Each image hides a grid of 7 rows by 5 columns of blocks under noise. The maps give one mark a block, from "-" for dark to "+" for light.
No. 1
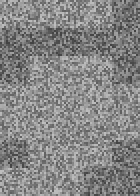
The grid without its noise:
+ + + + -
- - - - -
- + + + -
+ + + + +
+ + + + +
- + + + -
+ + + - -
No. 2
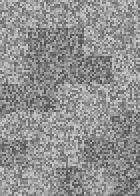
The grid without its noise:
+ + + + +
+ - - + +
+ - - - +
- - + + +
+ + + + -
- + + - -
+ + - + -
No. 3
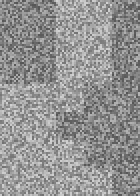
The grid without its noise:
- - + + -
- - + + -
- - + + -
+ + + - -
+ + - - -
+ + + - -
+ + + + -
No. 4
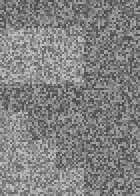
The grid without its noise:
- - - - -
+ + + - -
+ + + - -
- - - - -
+ - - - -
+ + - - -
+ + + - -
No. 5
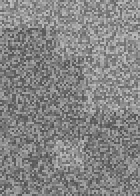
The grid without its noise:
+ + + + +
- - + + +
- - - + +
- - - + +
- - - - -
- - + - -
- - - - -
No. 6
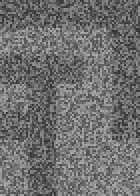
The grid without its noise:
- - - - -
+ + + + -
- - - + -
+ - + + -
- - + + -
+ - + + +
+ - + + +
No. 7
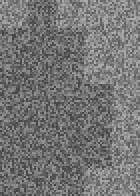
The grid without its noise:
+ - + + +
- - - + +
- - - + +
- - - - +
- - - - +
- - - - +
- - - + +
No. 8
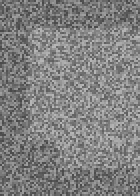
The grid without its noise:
- - - - -
- + + + +
- + + + +
- + + + +
- + + + +
- - + + +
- - - - -
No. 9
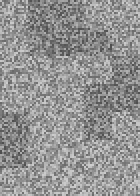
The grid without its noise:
+ - - + +
+ - - - +
+ + + + -
+ + + - -
- + + - +
- + + + +
+ + + + +
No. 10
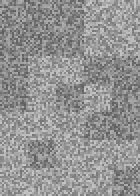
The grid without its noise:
- - - + +
- - - + +
- + + - -
- + - + -
+ + + - -
+ - + + +
+ + + + -
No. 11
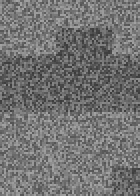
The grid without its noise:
+ + + + +
+ + - - +
- - - - -
- - - - -
+ + + + +
+ + + + +
+ + + + -
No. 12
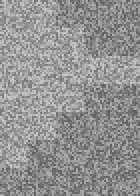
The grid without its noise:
+ + - - -
+ + + - -
+ + + + +
+ + + - -
+ + - - -
+ - - - -
- - - - -
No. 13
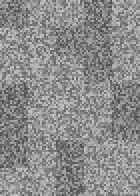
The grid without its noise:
- + + - +
+ + - - +
+ + + - +
- + + + -
- + + + -
- + - + +
+ + - + +
